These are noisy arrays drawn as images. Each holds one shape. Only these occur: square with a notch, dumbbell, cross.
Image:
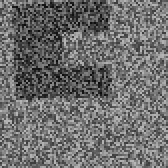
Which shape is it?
square with a notch
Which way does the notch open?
right
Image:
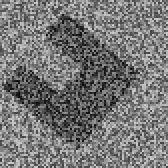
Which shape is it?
square with a notch
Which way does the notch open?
up and left
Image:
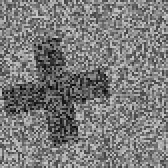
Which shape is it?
cross
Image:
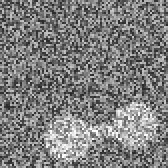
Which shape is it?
dumbbell
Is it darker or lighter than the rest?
lighter
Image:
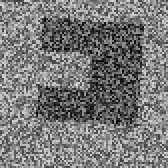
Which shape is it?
square with a notch
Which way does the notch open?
left
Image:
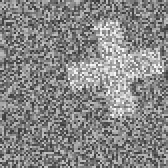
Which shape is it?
cross
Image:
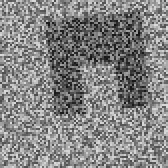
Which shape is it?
square with a notch
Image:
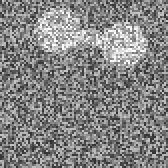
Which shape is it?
dumbbell
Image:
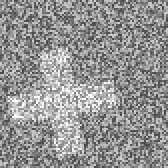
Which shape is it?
cross
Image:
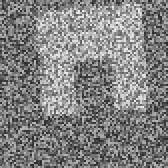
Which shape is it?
square with a notch
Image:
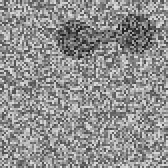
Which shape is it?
dumbbell
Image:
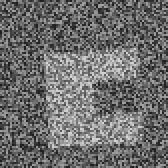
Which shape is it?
square with a notch
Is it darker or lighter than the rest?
lighter
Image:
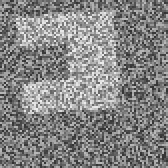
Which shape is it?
square with a notch
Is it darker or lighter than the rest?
lighter
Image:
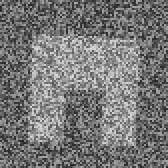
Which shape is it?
square with a notch
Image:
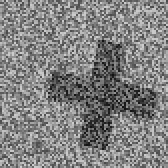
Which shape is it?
cross
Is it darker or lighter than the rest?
darker
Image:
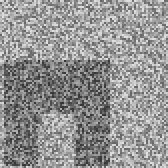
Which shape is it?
square with a notch
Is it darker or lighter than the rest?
darker
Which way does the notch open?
down
